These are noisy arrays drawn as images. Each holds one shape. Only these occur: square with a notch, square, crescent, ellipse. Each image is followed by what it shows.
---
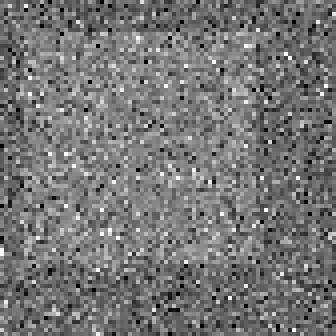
square
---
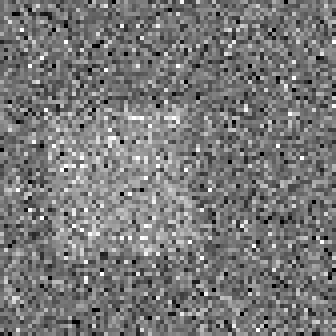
square
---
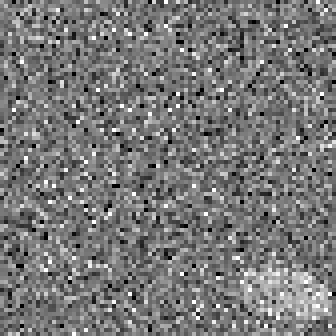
ellipse
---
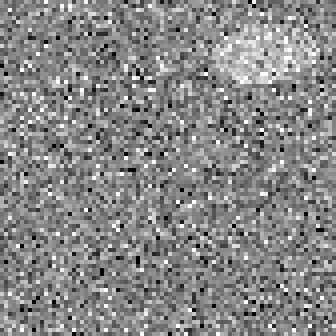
ellipse
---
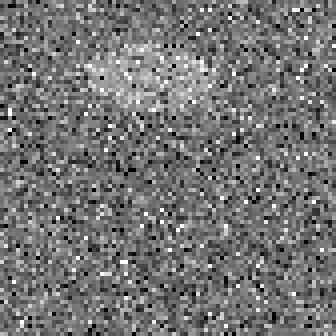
ellipse
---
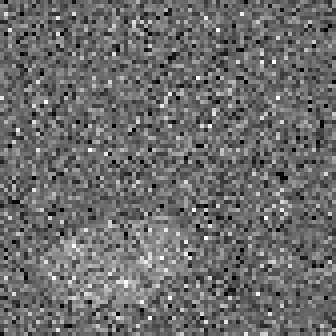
ellipse
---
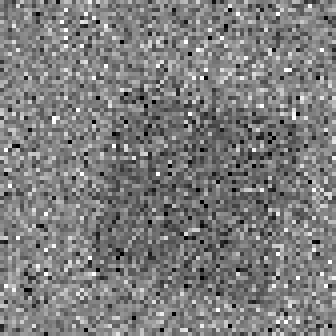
square
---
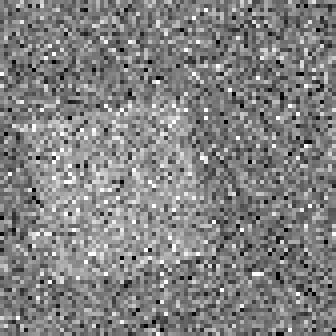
square
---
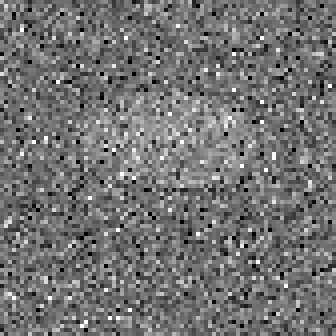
ellipse
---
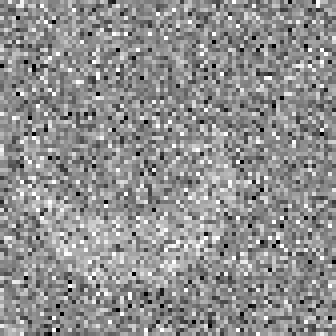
crescent
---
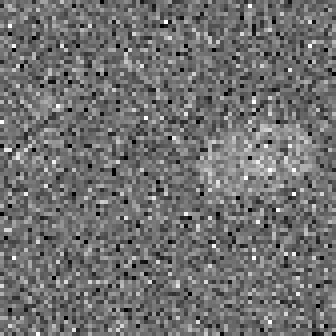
ellipse
